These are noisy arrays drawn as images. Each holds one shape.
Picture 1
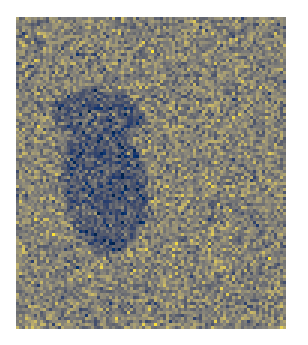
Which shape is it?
footprint
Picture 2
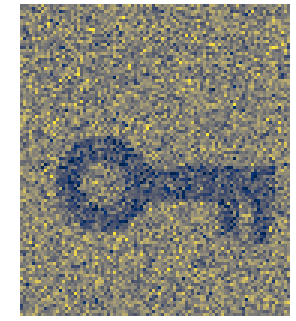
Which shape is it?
key
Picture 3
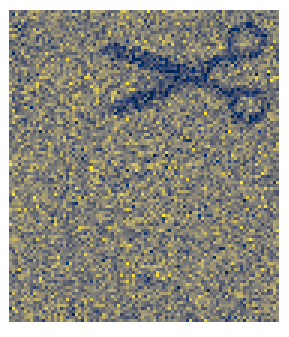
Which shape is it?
pair of scissors
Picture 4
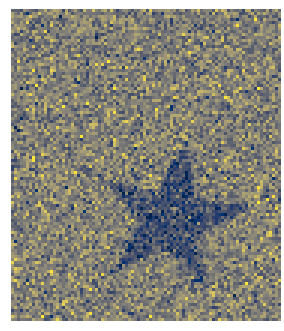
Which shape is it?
star
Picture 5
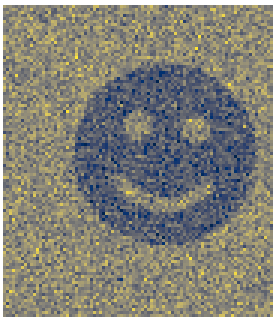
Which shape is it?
smiling face
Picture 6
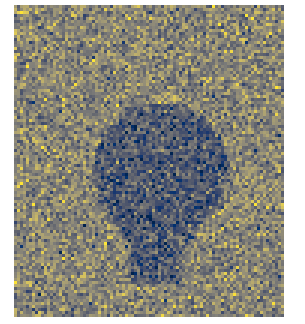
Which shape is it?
light bulb
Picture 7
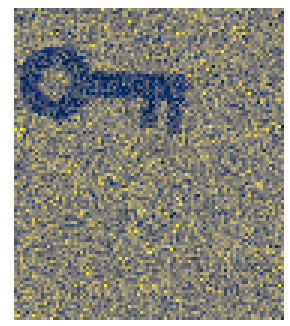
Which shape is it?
key
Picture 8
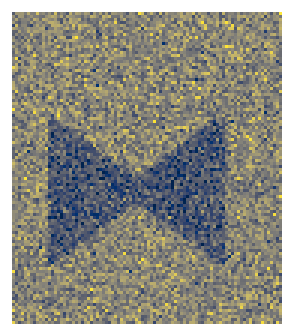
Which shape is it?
bow tie
